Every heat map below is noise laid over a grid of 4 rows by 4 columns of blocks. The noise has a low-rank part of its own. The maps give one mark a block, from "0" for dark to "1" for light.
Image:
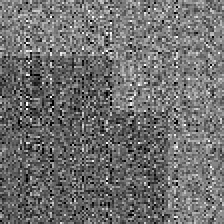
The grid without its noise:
1 1 1 1
0 0 1 1
0 0 0 1
0 0 0 1
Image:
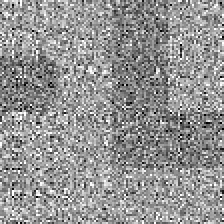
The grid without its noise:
1 1 0 1
0 1 0 1
1 1 0 0
1 1 1 1
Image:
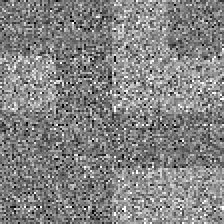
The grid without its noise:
0 0 1 0
1 0 1 1
0 0 0 0
0 0 1 1
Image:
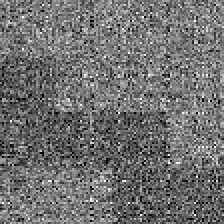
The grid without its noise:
1 1 1 1
0 1 1 1
0 0 0 1
1 1 0 0
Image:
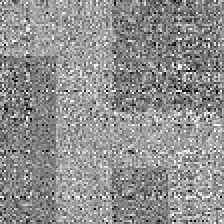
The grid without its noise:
1 1 0 0
0 1 0 0
0 1 1 1
0 1 0 1
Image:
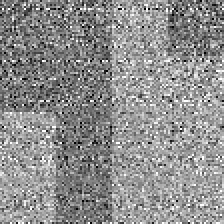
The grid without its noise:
0 0 1 0
0 0 1 1
1 0 1 1
1 0 1 1
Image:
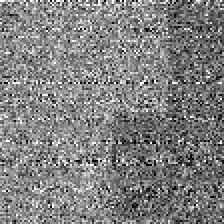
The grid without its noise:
1 1 1 0
1 1 1 0
1 1 0 0
1 1 0 0
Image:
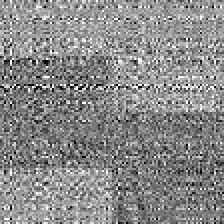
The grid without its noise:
1 1 1 1
0 0 1 1
0 0 0 0
1 1 0 0
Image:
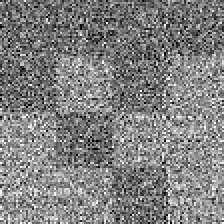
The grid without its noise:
0 0 0 0
0 1 0 1
1 0 1 1
1 1 0 1
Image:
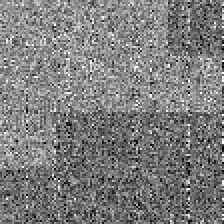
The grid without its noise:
1 1 1 0
1 1 1 1
1 0 0 0
0 0 0 0
